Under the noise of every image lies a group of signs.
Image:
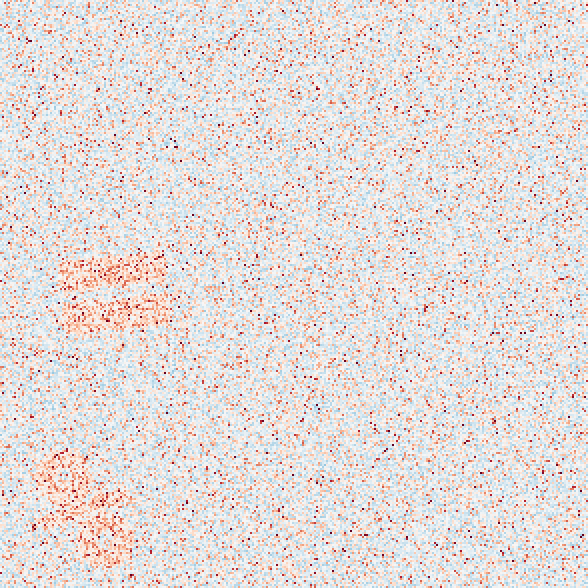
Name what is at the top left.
nothing
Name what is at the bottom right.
nothing
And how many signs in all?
2
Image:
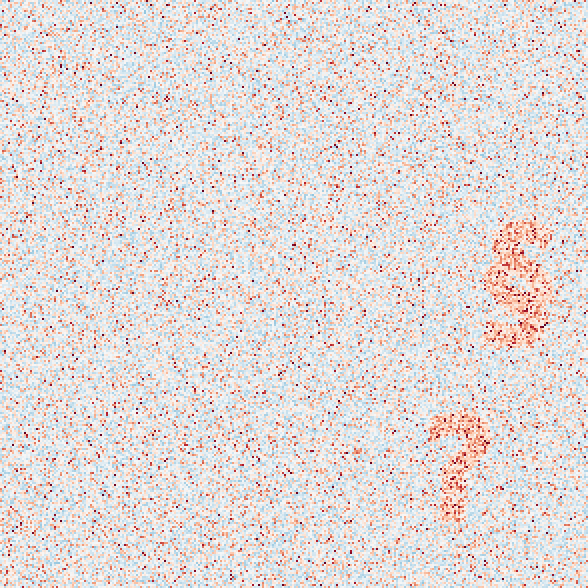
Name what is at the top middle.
nothing
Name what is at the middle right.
section sign
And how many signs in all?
2
